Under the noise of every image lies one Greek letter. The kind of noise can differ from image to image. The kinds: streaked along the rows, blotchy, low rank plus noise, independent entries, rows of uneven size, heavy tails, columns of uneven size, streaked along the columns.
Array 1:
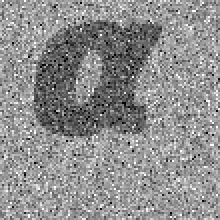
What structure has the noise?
heavy tails
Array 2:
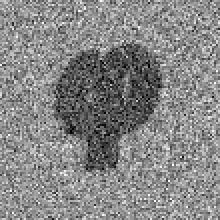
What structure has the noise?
low rank plus noise
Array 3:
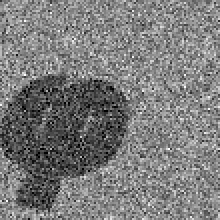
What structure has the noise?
low rank plus noise
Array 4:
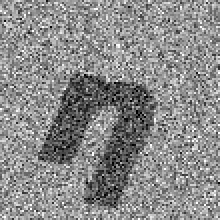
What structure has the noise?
low rank plus noise
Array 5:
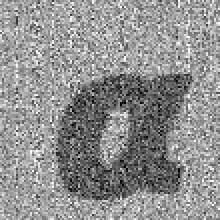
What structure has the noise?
columns of uneven size
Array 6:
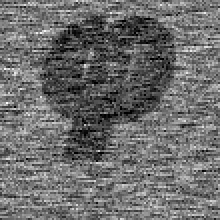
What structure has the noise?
streaked along the rows
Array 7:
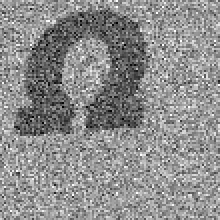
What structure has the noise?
low rank plus noise
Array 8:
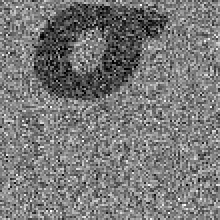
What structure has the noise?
low rank plus noise
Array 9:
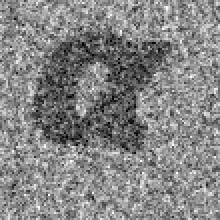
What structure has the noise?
blotchy
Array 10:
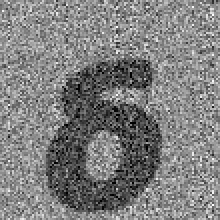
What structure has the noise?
columns of uneven size
